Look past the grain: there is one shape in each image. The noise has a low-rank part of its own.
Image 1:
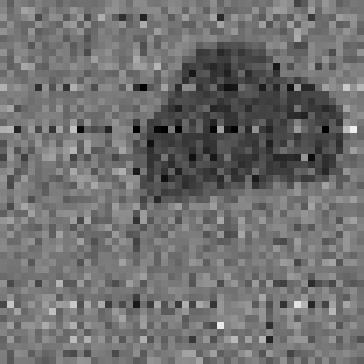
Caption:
dark cloud
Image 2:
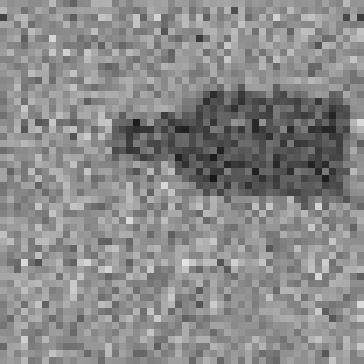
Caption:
dark bottle
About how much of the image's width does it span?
two thirds
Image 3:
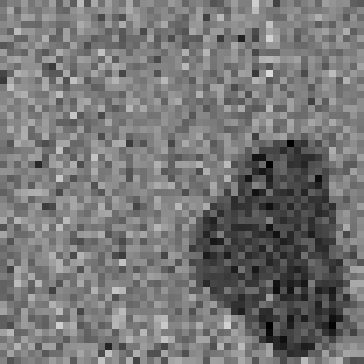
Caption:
dark cloud
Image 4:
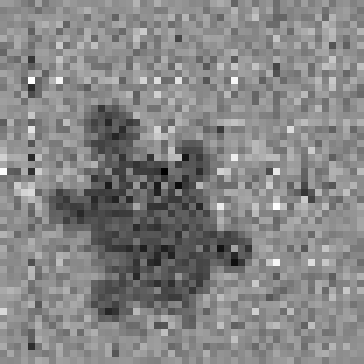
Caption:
dark turtle
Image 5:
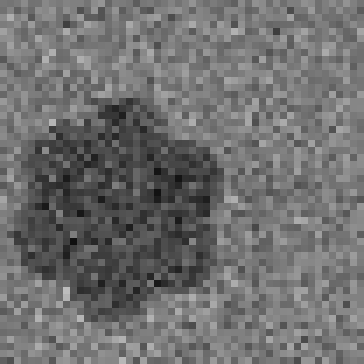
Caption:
dark flower
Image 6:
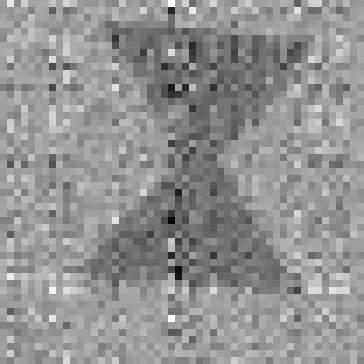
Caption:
dark bow tie
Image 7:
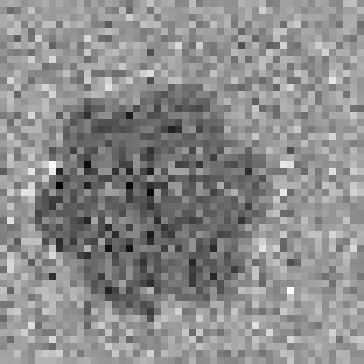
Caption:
dark flower
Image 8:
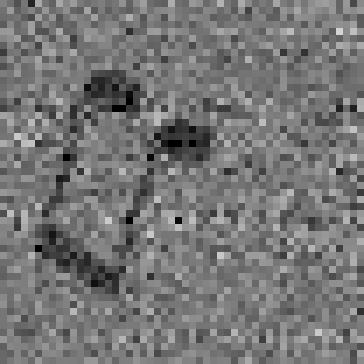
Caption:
dark pair of musical notes
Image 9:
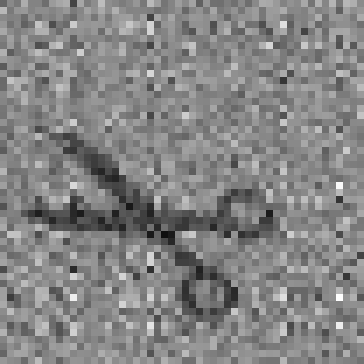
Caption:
dark pair of scissors
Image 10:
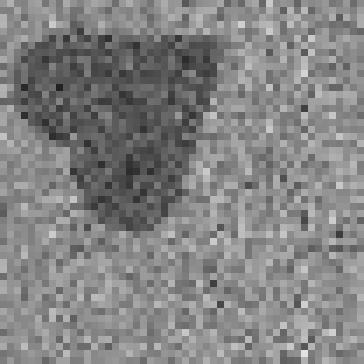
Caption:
dark heart
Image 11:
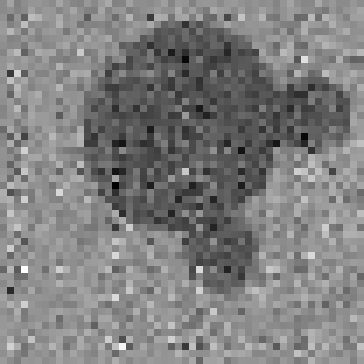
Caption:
dark bear's head
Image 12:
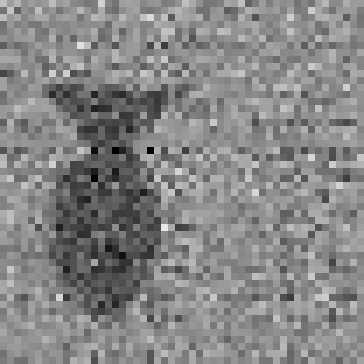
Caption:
dark fish
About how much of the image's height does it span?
two thirds
